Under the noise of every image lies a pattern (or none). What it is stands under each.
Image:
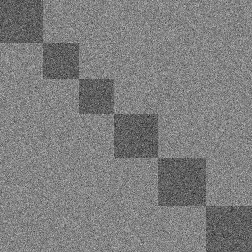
blocks along the diagonal
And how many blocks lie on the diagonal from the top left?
6
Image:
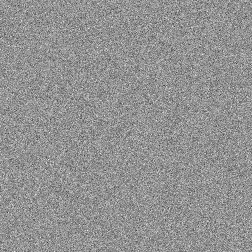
only noise
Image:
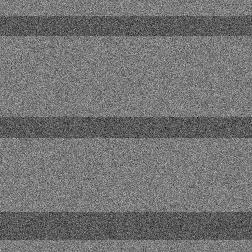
bands of rows
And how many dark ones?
3
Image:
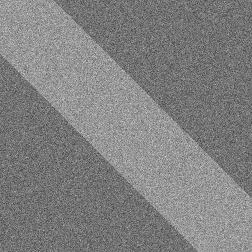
a diagonal band
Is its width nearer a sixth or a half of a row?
a half
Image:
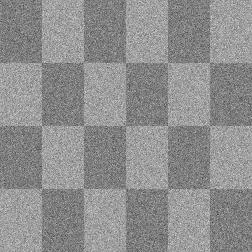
a checkerboard
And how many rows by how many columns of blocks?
4 by 6
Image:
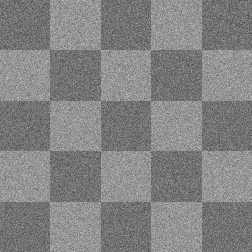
a checkerboard
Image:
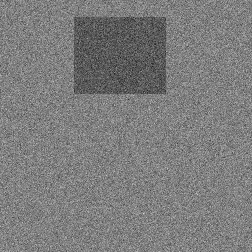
one block
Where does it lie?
top middle
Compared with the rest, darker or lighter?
darker
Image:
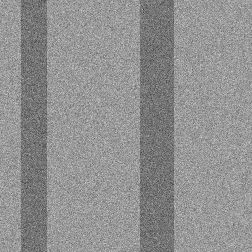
bands of columns
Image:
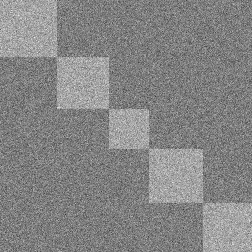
blocks along the diagonal
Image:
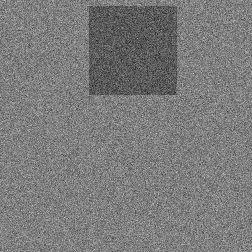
one block
